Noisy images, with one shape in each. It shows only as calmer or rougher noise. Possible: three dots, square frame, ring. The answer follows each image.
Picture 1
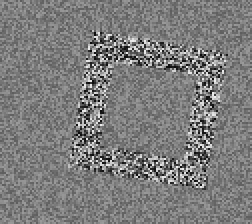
rough square frame
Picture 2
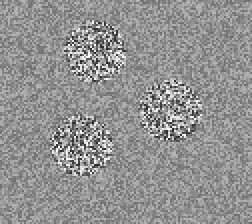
rough three dots
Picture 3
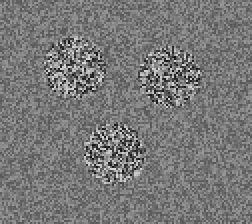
rough three dots
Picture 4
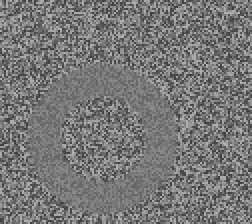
calm ring
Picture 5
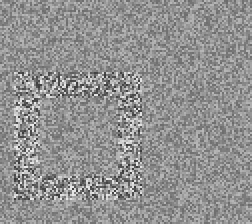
rough square frame
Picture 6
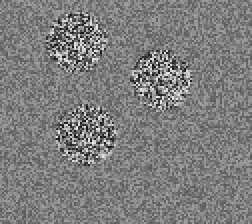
rough three dots
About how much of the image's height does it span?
two thirds
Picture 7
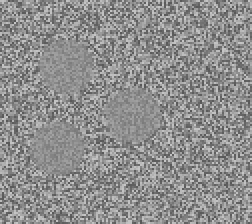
calm three dots
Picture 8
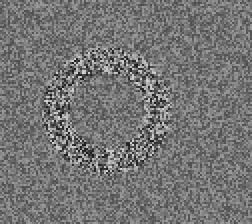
rough ring
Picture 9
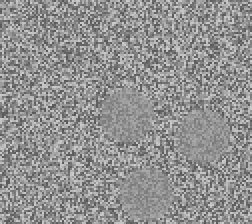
calm three dots
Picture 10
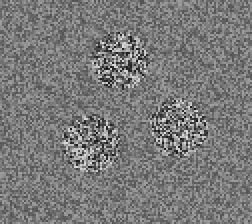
rough three dots
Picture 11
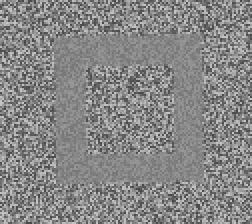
calm square frame
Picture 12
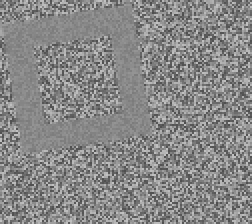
calm square frame
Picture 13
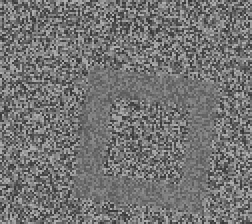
calm square frame
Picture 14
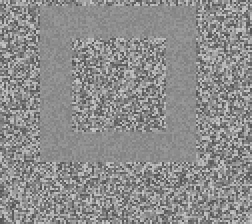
calm square frame
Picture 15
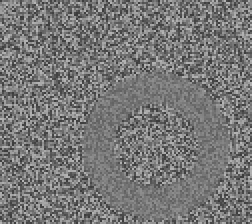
calm ring
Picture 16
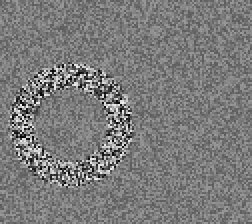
rough ring
